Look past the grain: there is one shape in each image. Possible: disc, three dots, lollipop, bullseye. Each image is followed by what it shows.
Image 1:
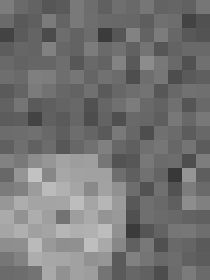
disc
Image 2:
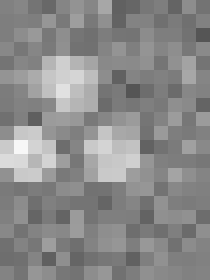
three dots
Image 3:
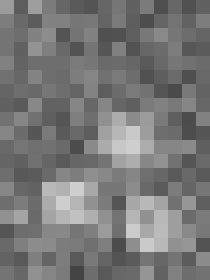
three dots
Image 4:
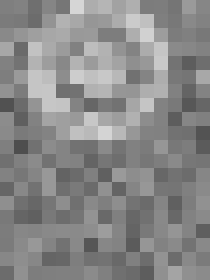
bullseye
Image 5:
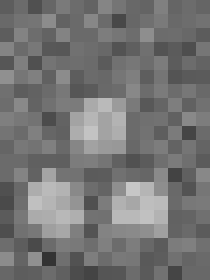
three dots
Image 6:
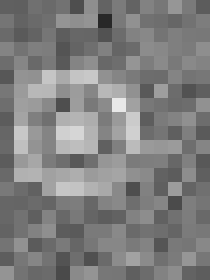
bullseye
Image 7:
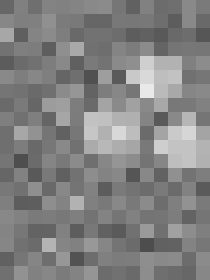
three dots
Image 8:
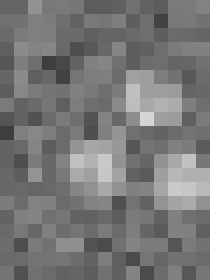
three dots
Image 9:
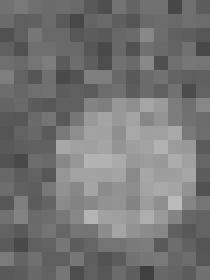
disc
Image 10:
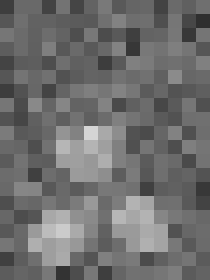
three dots
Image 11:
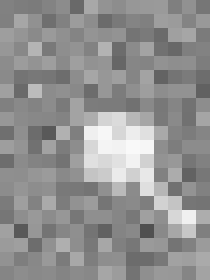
lollipop
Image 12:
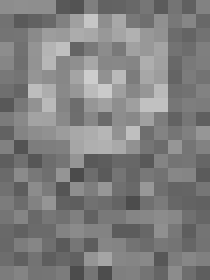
bullseye
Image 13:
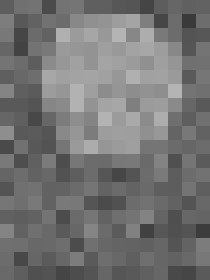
disc
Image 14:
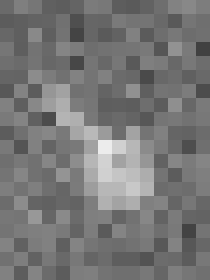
lollipop
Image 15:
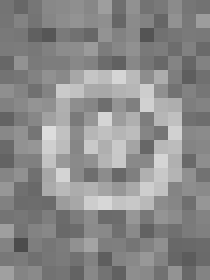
bullseye
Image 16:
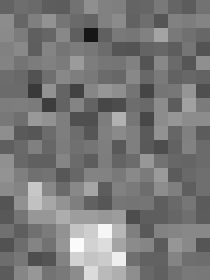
lollipop
